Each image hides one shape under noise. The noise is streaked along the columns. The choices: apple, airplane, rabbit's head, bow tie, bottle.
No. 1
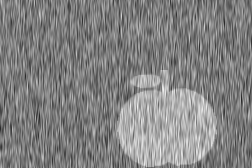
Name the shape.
apple
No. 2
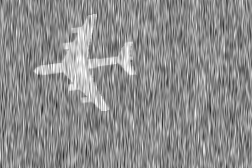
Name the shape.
airplane
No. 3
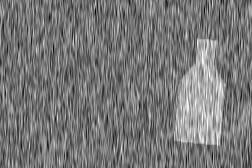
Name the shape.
bottle
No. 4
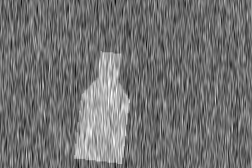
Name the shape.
bottle
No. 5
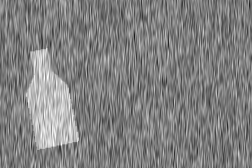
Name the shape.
bottle
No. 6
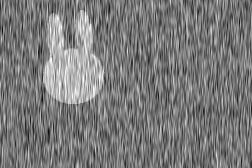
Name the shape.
rabbit's head
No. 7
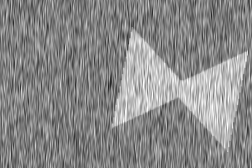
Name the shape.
bow tie
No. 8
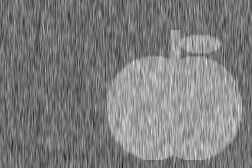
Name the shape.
apple
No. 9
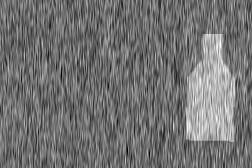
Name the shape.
bottle
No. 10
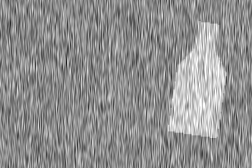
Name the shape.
bottle
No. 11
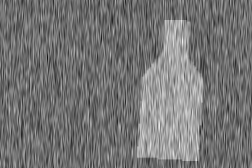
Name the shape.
bottle
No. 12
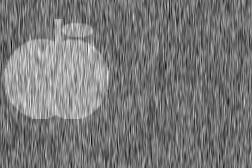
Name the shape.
apple
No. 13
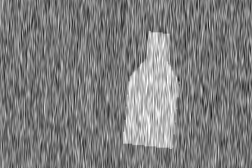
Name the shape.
bottle
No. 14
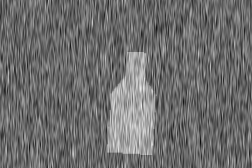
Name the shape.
bottle
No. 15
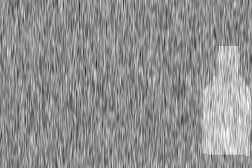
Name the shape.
bottle
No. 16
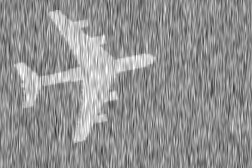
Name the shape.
airplane
